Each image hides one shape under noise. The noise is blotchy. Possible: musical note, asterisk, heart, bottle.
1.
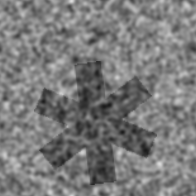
asterisk
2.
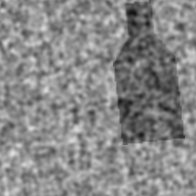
bottle
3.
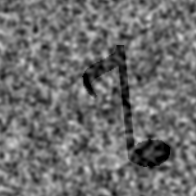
musical note
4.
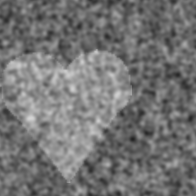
heart
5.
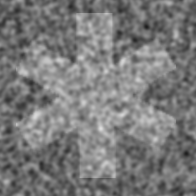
asterisk
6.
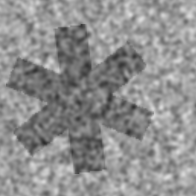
asterisk
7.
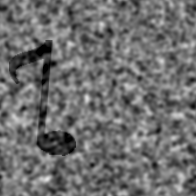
musical note
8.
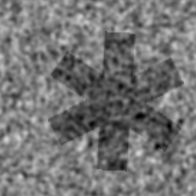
asterisk
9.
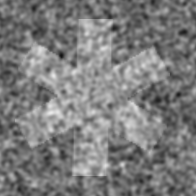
asterisk
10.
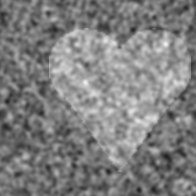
heart
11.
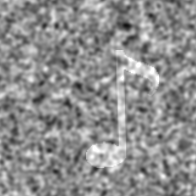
musical note
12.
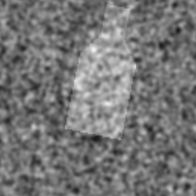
bottle
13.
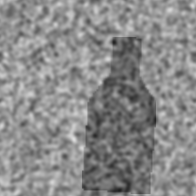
bottle
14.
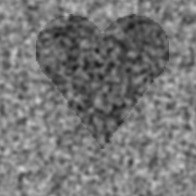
heart
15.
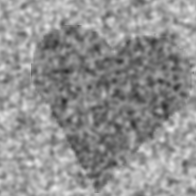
heart
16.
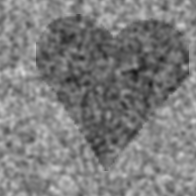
heart
